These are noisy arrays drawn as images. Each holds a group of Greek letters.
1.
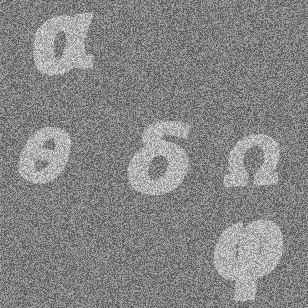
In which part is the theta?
middle left
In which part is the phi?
bottom right
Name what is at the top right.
nothing
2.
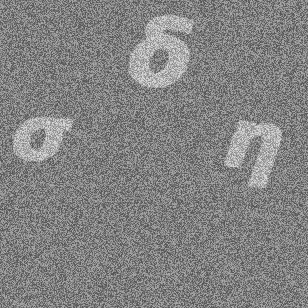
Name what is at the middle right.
eta
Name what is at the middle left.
sigma
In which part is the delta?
top middle
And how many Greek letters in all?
3
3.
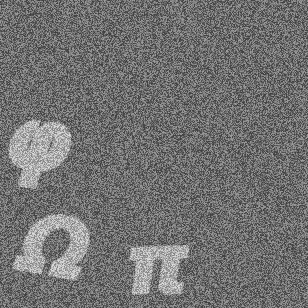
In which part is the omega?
bottom left
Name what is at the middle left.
phi
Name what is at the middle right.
nothing
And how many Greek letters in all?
3
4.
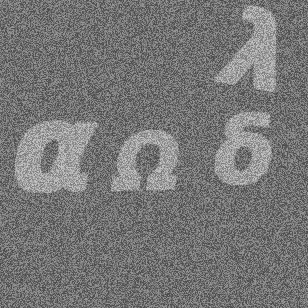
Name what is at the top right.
lambda
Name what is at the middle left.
alpha
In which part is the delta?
middle right
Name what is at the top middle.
nothing
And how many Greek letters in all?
4
